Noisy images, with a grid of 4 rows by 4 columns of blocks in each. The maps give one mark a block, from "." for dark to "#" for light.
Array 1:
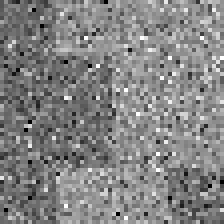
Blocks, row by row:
. # # #
. . # #
. . # #
. # # .
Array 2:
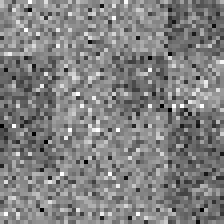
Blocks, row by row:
# # # .
. # . #
. # # .
# # # .
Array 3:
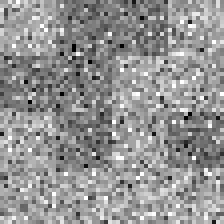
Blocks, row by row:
# . . #
. . # #
# . # .
# # # #
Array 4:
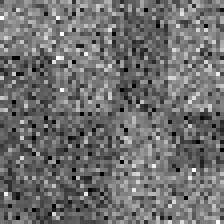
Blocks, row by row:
# # . #
. # . #
. . # .
. . # #
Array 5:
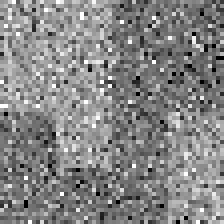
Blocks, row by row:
# # . .
# # . .
. # . #
. . . #
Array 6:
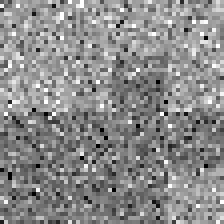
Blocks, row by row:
# # # #
# # . #
. . . .
. . . #
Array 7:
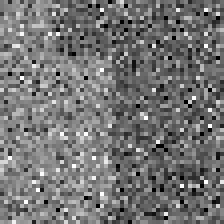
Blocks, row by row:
# . . .
# # . .
# # . .
# # . .
